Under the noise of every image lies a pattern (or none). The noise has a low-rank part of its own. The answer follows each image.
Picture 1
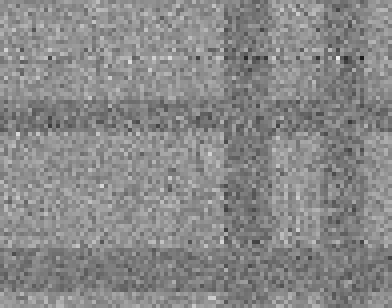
bands of rows crossing bands of columns
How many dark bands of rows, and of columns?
2 and 2
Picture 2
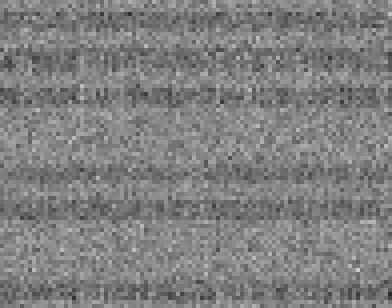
bands of rows
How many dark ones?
6
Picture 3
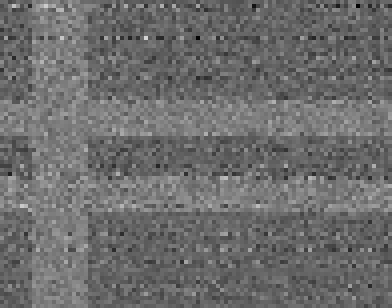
bands of rows crossing bands of columns
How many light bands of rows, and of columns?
2 and 1
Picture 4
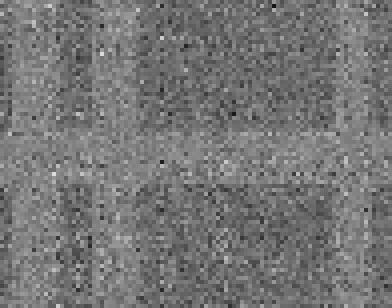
bands of rows crossing bands of columns
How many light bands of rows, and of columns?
1 and 3
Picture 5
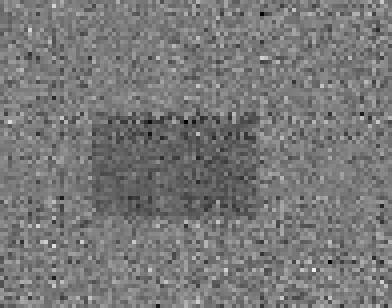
one block
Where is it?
centre
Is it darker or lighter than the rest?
darker
